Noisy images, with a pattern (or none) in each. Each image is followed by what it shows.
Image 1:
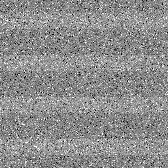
horizontal stripes
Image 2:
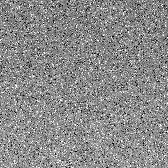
a smooth slope
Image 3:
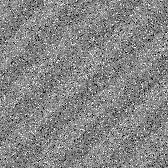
diagonal stripes
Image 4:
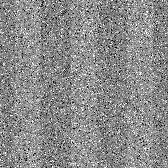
vertical stripes
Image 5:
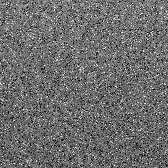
a smooth slope
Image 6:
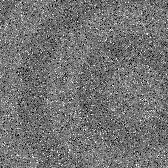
rings round one point
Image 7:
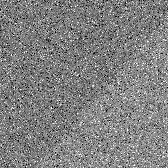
a sharp edge
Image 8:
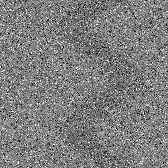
a wavy band
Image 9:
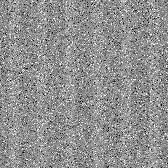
vertical stripes
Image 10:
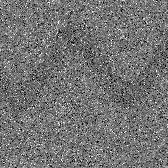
a wavy band
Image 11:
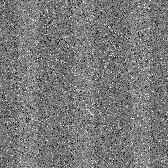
vertical stripes
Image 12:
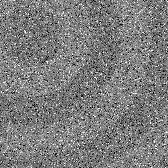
rings round one point
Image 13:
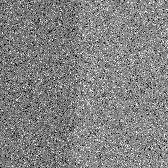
a sharp edge
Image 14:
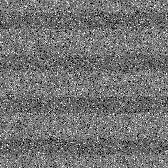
horizontal stripes
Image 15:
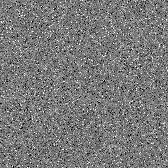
only noise
